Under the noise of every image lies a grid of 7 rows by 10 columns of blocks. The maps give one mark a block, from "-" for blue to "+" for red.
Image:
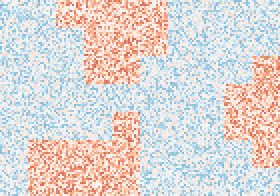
--++++----
---+++----
---++----+
--------++
----+---++
-++++----+
-++++-----
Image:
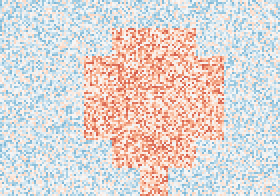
----------
----+++---
---+++++--
---+++++--
---+++++--
----+++---
-----+----
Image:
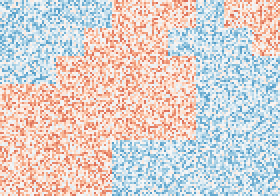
----+++-++
---+++---+
--+++++---
+++++++---
+++++++---
++++------
++++------
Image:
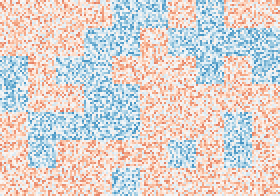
++++--+-++
+++--+----
-+--+++-+-
-++--+++++
+----+++-+
+-++++-+-+
++++-+++++
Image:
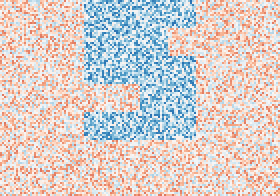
+++----+++
+++---++++
+++----+++
+++++--+++
+++----+++
++++++++++
++++++++++
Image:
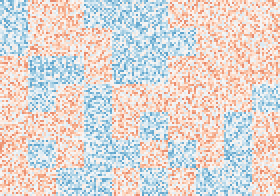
-++---++++
-+++---+++
+--+--++++
+-+-+++++-
+++-+-++-+
+-+--+-+-+
++--+-+--+
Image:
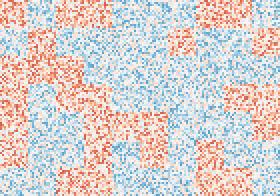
+-++---++-
-+----+--+
+++-------
+-++----++
+--+++---+
+--+-+-+--
--++---++-
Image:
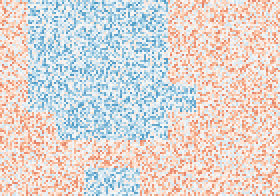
+-----++++
+-----++++
+-----++++
+------+++
++----++++
++++++++++
+++--+++++
